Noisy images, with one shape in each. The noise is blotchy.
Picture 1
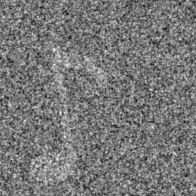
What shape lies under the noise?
musical note
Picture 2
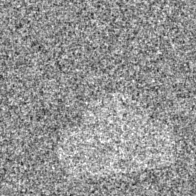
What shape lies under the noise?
cloud
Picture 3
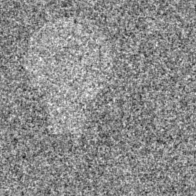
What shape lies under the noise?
light bulb
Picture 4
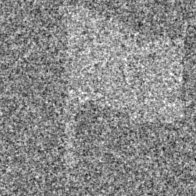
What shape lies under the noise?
flag
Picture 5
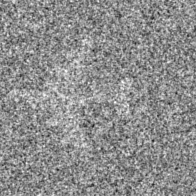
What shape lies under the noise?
airplane
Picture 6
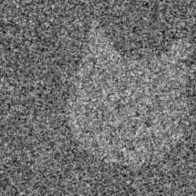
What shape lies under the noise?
cat's head
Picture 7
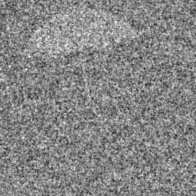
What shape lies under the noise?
umbrella
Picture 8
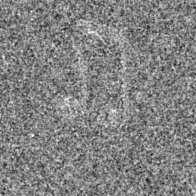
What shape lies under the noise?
pair of musical notes
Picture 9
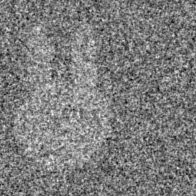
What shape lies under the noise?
rabbit's head
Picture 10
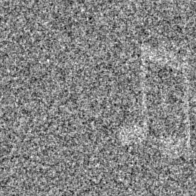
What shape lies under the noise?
pair of musical notes
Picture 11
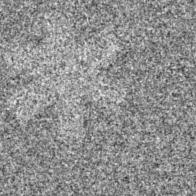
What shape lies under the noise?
asterisk
